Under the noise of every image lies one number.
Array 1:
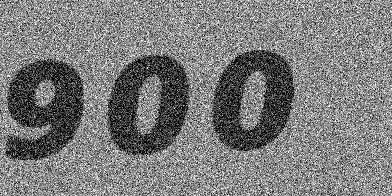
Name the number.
900
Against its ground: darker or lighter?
darker
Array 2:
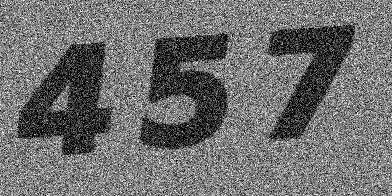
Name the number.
457
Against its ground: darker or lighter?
darker
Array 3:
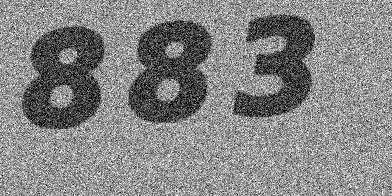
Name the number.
883
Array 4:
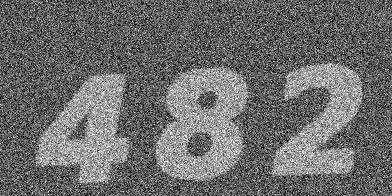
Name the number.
482
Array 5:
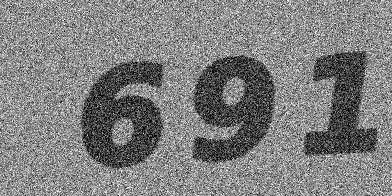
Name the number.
691
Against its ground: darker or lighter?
darker
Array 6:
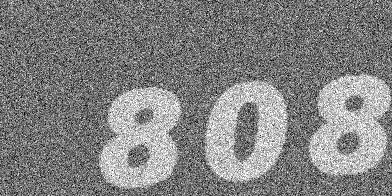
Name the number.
808
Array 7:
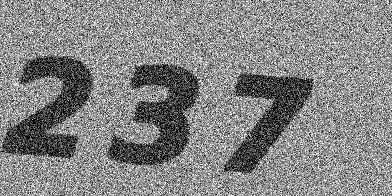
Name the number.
237
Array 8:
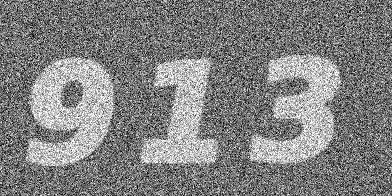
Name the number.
913
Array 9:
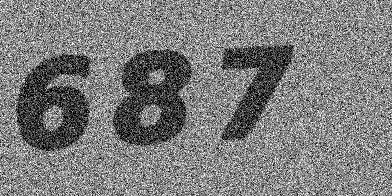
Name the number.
687
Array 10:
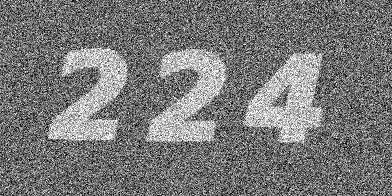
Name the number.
224
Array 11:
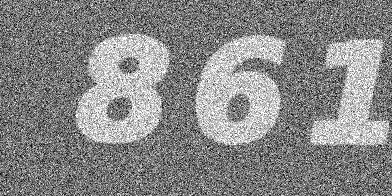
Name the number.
861
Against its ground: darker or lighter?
lighter
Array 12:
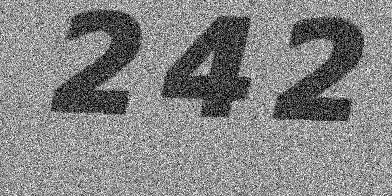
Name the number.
242
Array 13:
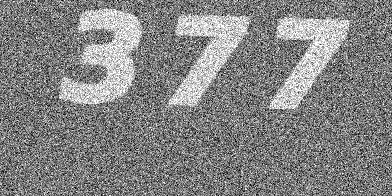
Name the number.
377
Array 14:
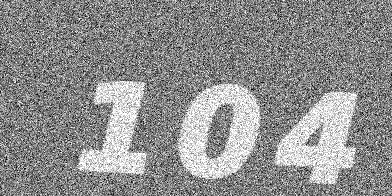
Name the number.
104
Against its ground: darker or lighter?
lighter
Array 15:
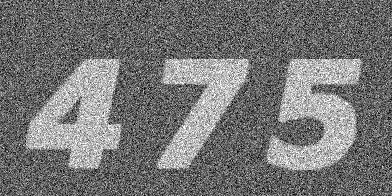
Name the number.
475
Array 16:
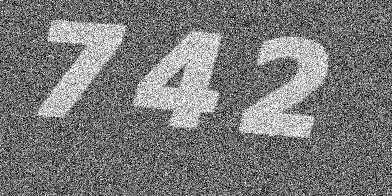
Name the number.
742
